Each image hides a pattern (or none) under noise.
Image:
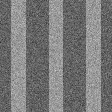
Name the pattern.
vertical stripes
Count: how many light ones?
3
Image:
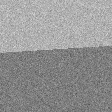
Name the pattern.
a sharp edge
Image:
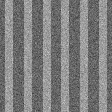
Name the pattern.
vertical stripes
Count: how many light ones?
6
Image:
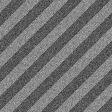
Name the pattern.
diagonal stripes
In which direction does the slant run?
bottom left to top right
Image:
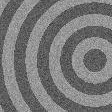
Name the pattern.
rings round one point
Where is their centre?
middle right
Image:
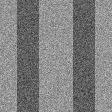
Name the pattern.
vertical stripes
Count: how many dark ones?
2
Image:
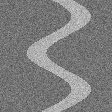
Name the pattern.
a wavy band
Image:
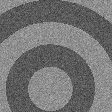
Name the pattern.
rings round one point
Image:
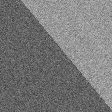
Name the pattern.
a sharp edge
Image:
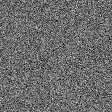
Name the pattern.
only noise
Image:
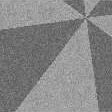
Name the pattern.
spokes from one point
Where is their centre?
top right
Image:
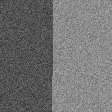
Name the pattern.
a sharp edge
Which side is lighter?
right
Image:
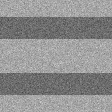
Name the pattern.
horizontal stripes
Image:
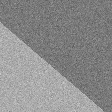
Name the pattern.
a sharp edge
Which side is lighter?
bottom left
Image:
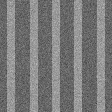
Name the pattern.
vertical stripes
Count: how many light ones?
5
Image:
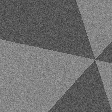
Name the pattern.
spokes from one point
